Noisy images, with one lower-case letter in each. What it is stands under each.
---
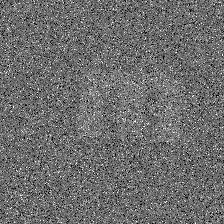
m
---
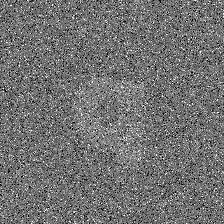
q
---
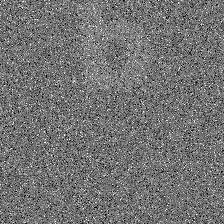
b
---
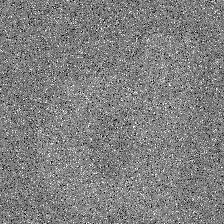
d
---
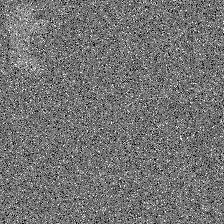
t
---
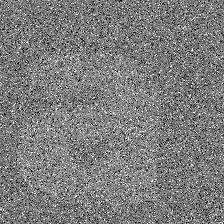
a
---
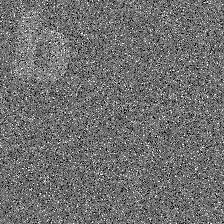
b
